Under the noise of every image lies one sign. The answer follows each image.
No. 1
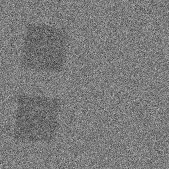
colon
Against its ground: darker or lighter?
darker
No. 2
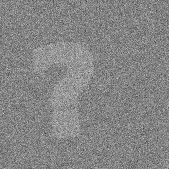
question mark
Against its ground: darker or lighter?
lighter
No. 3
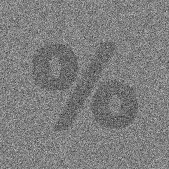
percent sign
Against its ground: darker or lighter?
darker
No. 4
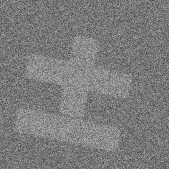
plus-minus sign
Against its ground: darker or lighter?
lighter
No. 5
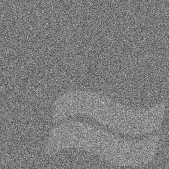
approximately sign
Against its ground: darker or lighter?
lighter
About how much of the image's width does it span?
two thirds
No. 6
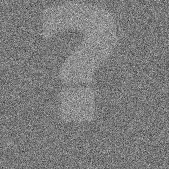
question mark
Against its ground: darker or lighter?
lighter
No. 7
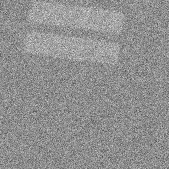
equals sign
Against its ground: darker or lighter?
lighter
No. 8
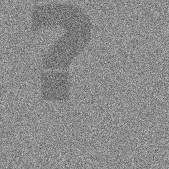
question mark
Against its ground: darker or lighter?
darker
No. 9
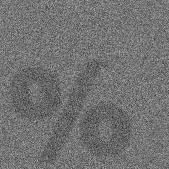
percent sign
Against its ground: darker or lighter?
darker
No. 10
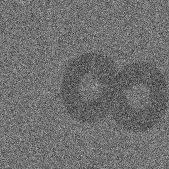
infinity sign
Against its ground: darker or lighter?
darker
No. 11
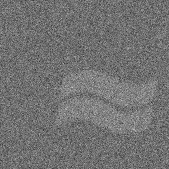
approximately sign
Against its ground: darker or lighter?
lighter
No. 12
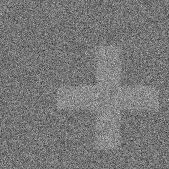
plus sign
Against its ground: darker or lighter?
lighter
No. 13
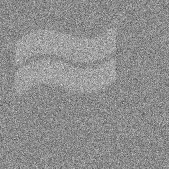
approximately sign
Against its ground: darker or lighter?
lighter
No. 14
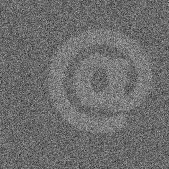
at sign
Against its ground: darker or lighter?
lighter
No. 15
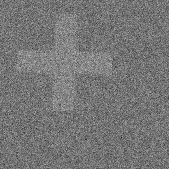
plus sign
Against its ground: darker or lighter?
lighter
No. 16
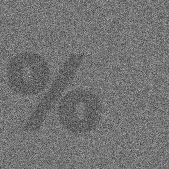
percent sign
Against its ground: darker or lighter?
darker
